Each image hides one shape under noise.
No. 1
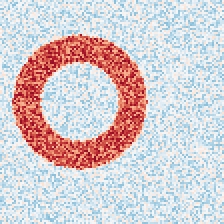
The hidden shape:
ring
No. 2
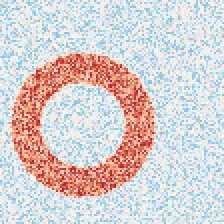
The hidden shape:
ring
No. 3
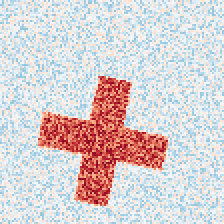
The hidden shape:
cross
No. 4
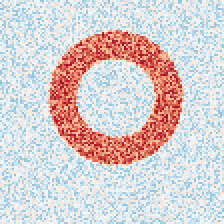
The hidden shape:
ring
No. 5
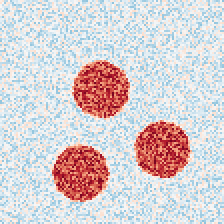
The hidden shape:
three dots
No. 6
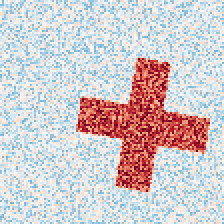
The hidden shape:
cross
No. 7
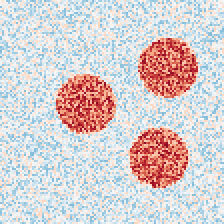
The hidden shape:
three dots
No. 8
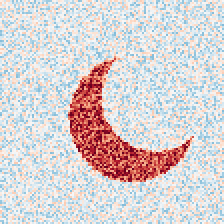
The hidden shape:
crescent
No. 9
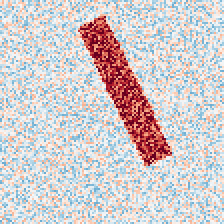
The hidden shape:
bar
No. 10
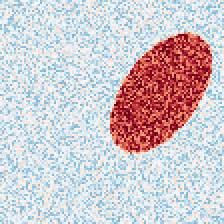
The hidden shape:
ellipse
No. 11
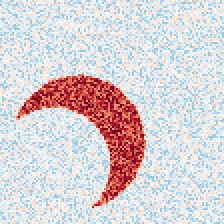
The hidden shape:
crescent
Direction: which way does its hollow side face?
down and left
